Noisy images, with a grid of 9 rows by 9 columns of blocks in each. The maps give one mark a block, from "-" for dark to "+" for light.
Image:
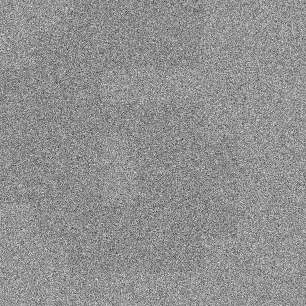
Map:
++----+++
+-----+++
---++++++
------+++
---+---++
---+---++
+------++
++----+++
+++++++++
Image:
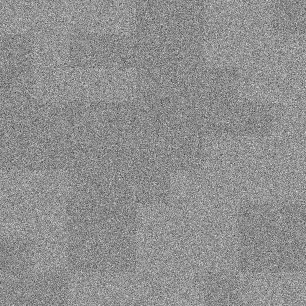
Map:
++++--++-
-+----+++
-+++---++
--------+
------+++
++---++++
++--+++--
-+--+++--
--++++-++
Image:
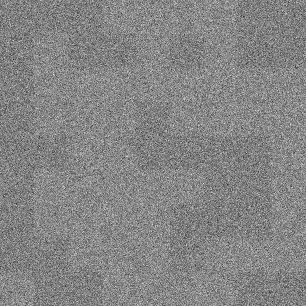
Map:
---++++--
-+--+-+--
-++++++++
-+++-++++
--++----+
-+++++--+
-++++---+
--+++-+++
+--++++--
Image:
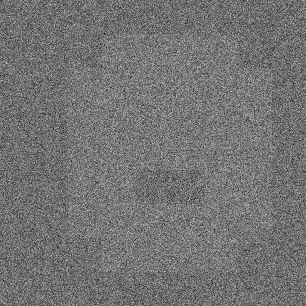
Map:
---------
---++++--
--++++++-
--++++++-
--++++++-
--++--++-
--++++++-
---++++--
---------
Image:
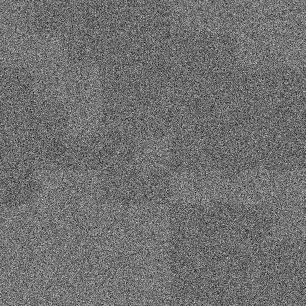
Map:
+----++++
++-----++
-++------
--+------
----+----
-++--++++
+++++---+
+++++----
+++++----
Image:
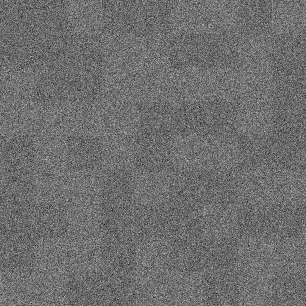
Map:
--+--++-+
---++--+-
+--+++++-
++++---+-
-+-+-++--
-++-+--++
--+---+--
-++-+--++
++--++-+-
